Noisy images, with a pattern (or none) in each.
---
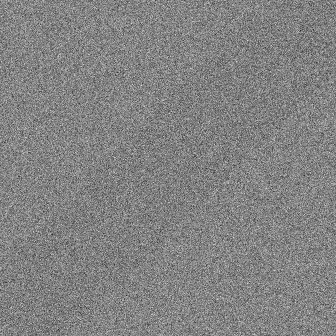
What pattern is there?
a diagonal band
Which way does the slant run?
bottom left to top right
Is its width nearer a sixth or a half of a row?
a half
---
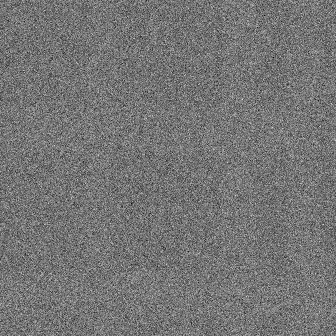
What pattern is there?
bands of rows crossing bands of columns
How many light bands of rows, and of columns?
2 and 3
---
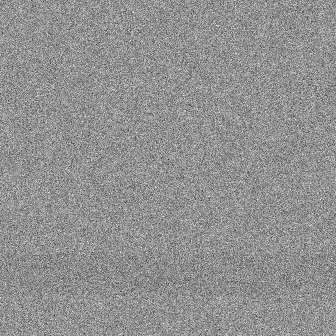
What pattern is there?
one band of rows
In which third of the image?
bottom
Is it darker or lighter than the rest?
darker
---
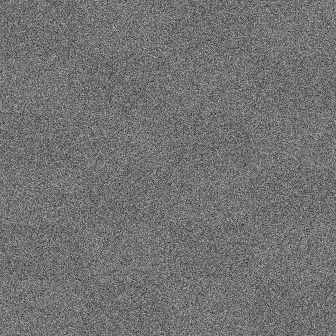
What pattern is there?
a checkerboard
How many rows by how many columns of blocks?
6 by 4
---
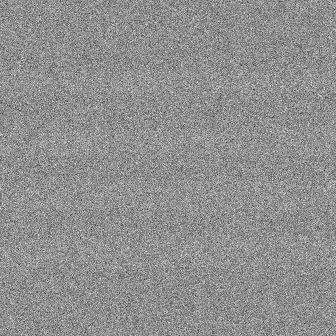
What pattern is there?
bands of rows
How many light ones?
4
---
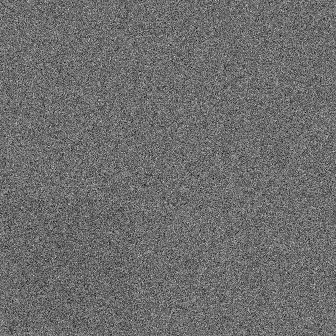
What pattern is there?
one block
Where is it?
bottom left
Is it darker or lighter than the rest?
darker
